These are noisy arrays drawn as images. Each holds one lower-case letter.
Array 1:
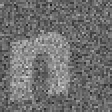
n
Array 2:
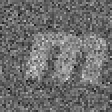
m
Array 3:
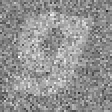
g
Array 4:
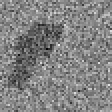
f
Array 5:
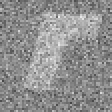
r
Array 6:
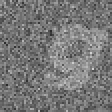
g
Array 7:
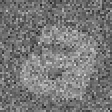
a
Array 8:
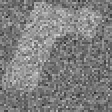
r
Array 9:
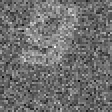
g
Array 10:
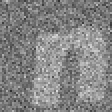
n
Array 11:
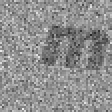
m
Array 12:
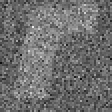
r
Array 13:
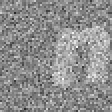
n
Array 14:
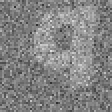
q
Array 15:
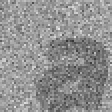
a
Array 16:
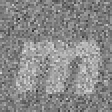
m
